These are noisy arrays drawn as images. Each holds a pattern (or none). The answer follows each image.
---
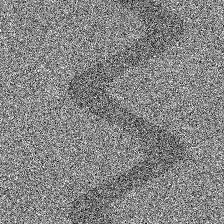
a wavy band
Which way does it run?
top to bottom
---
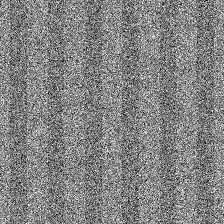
vertical stripes
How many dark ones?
6
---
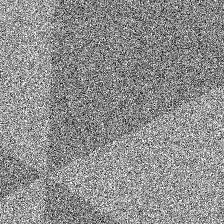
spokes from one point
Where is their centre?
bottom left
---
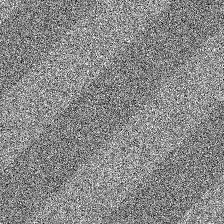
diagonal stripes
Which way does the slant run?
bottom left to top right
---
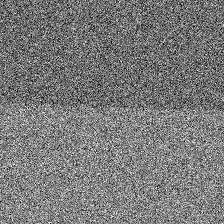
a sharp edge
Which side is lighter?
bottom
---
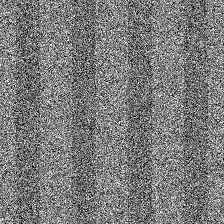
vertical stripes
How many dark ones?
4
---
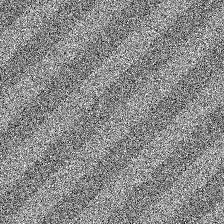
diagonal stripes
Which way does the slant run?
bottom left to top right
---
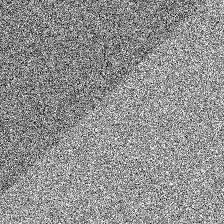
a sharp edge
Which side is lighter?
bottom right
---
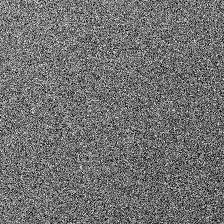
a smooth slope
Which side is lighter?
top left
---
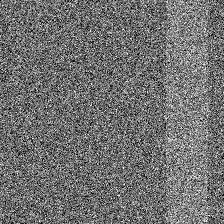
one vertical stripe
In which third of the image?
right
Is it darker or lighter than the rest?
lighter
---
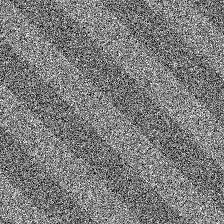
diagonal stripes
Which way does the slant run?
top left to bottom right
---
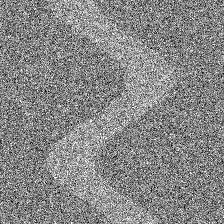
a wavy band
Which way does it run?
top to bottom
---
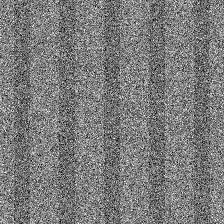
vertical stripes
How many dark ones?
5
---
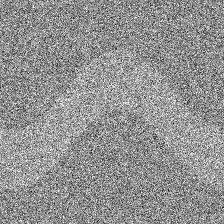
a wavy band
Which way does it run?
left to right
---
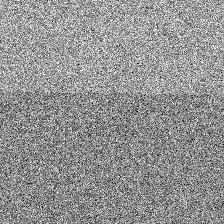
a sharp edge
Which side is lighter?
top
